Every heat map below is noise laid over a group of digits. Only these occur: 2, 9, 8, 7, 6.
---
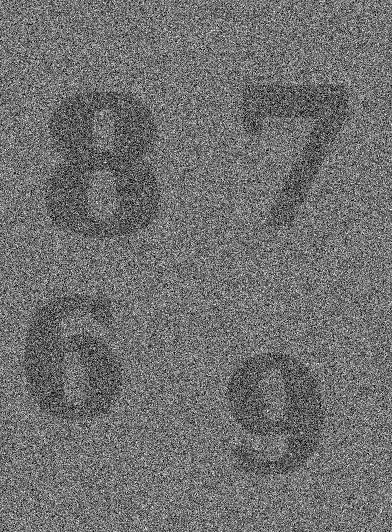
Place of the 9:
bottom right
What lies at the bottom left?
6
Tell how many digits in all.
4
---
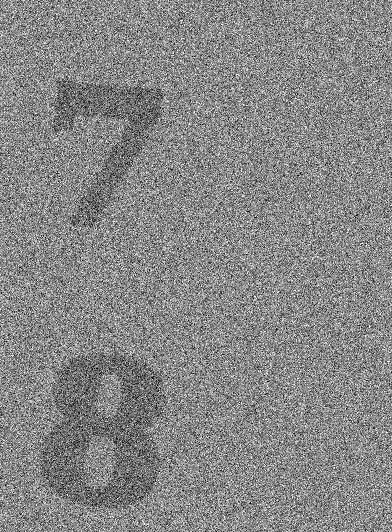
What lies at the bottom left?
8
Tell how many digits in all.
2
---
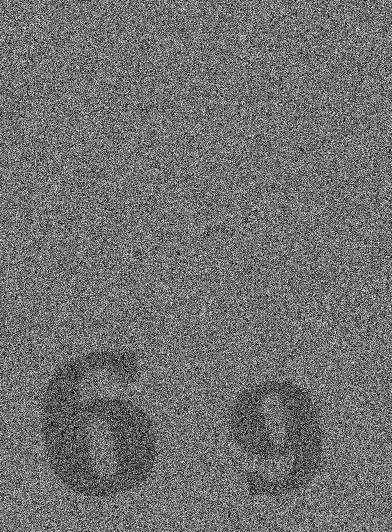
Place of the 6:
bottom left
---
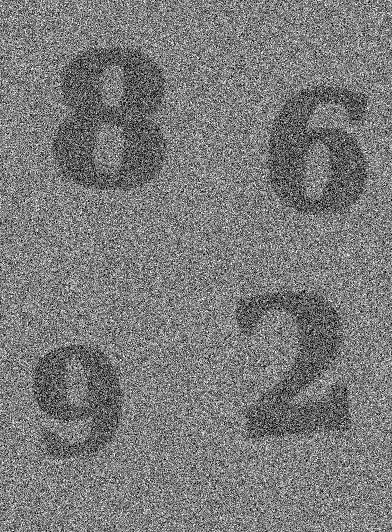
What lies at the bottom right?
2
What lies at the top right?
6
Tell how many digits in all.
4
